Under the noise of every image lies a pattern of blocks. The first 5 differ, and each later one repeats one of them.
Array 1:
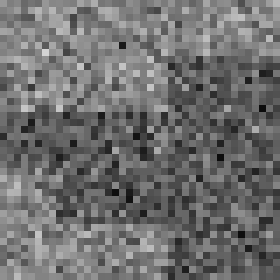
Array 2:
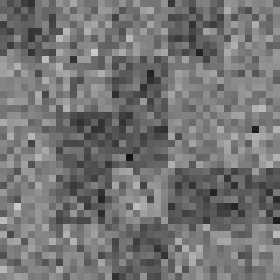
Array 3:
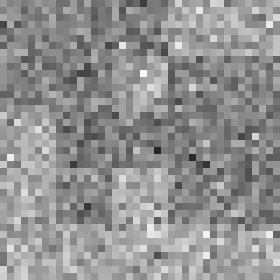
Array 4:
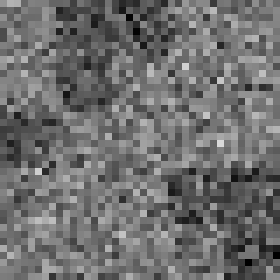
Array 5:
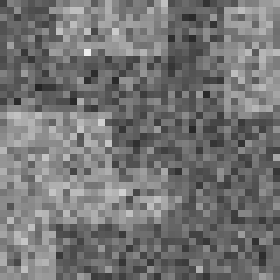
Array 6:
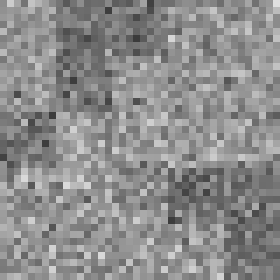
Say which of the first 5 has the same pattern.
4
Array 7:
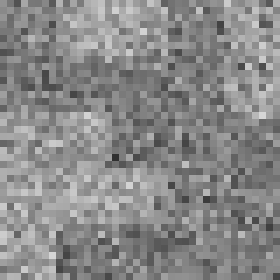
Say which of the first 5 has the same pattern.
5
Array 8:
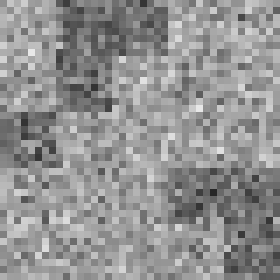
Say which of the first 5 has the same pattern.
4
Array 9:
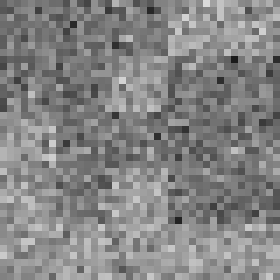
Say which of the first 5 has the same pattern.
3
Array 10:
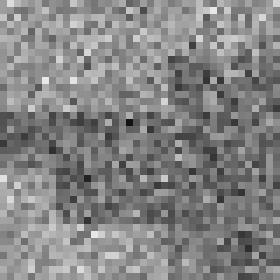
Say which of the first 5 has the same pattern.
1
